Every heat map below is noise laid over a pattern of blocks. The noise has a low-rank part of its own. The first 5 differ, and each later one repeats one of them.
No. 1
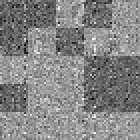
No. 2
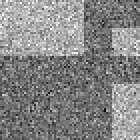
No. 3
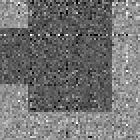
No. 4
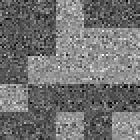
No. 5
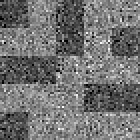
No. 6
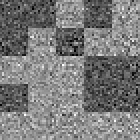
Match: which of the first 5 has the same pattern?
1
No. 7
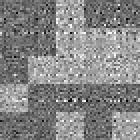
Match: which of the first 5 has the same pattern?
4
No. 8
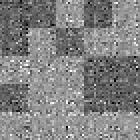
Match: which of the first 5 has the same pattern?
1
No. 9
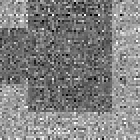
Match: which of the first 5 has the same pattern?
3
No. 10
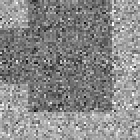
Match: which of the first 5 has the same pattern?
3
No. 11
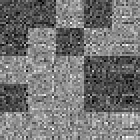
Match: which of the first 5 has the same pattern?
1
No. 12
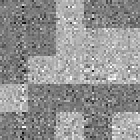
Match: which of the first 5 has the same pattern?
4
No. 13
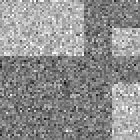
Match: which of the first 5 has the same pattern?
2
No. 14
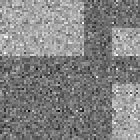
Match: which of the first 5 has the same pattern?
2
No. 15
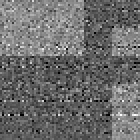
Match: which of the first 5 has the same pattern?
2
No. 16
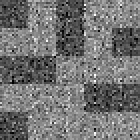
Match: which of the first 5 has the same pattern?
5
